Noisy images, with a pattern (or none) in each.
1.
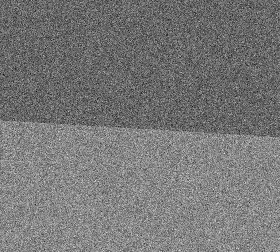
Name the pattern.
a sharp edge
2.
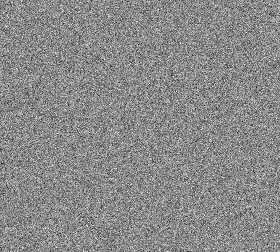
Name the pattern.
only noise
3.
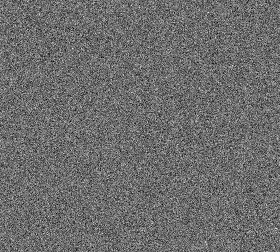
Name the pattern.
only noise
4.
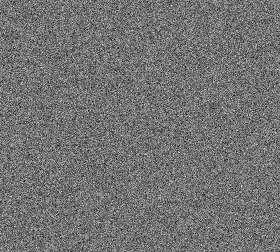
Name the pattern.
only noise
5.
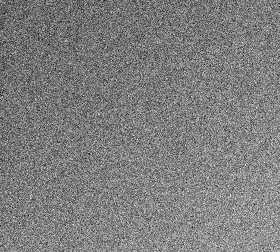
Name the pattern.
a smooth slope
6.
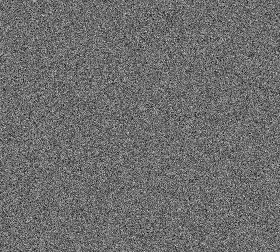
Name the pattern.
only noise
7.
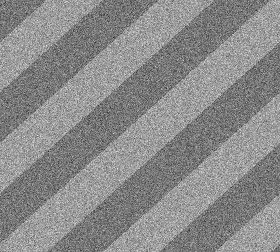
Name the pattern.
diagonal stripes
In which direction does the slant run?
bottom left to top right
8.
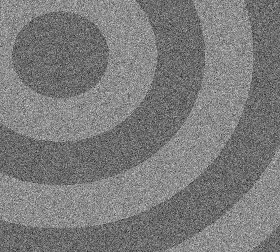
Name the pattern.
rings round one point
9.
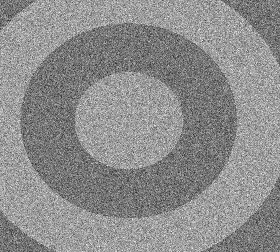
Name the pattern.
rings round one point
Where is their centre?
centre
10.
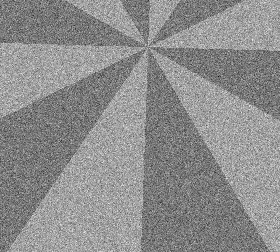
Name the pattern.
spokes from one point
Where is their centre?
top middle
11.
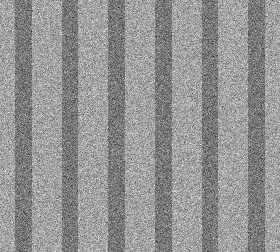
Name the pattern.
vertical stripes
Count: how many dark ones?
6
